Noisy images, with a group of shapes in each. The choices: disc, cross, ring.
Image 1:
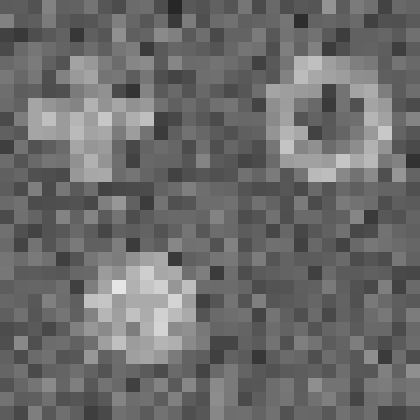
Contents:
top left: cross; top right: ring; bottom left: disc
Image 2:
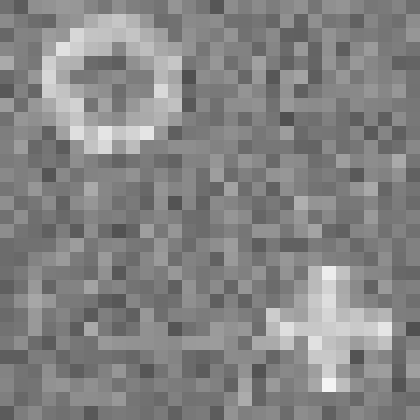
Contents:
top left: ring; bottom right: cross
